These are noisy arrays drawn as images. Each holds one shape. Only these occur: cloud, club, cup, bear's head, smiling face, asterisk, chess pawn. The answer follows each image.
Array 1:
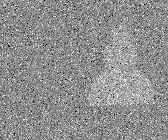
light chess pawn
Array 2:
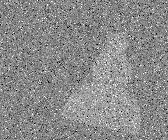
light chess pawn
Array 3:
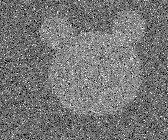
light bear's head
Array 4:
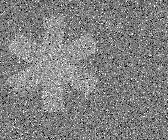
light asterisk
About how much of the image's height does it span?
two thirds
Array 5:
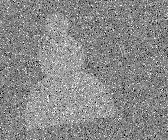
light chess pawn
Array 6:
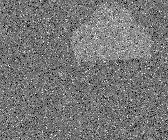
light cloud
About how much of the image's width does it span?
half
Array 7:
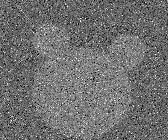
light bear's head
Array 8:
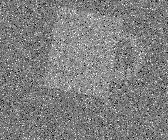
light cup
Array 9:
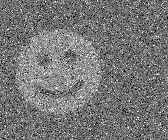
light smiling face
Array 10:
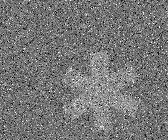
light asterisk
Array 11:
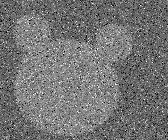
light bear's head
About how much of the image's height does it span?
nearly all
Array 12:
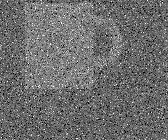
light cup
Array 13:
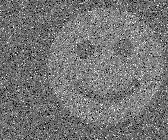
light smiling face
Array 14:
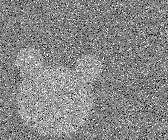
light bear's head
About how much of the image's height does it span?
two thirds
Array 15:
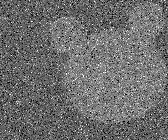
light bear's head
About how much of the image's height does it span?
nearly all
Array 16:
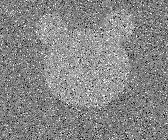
light bear's head
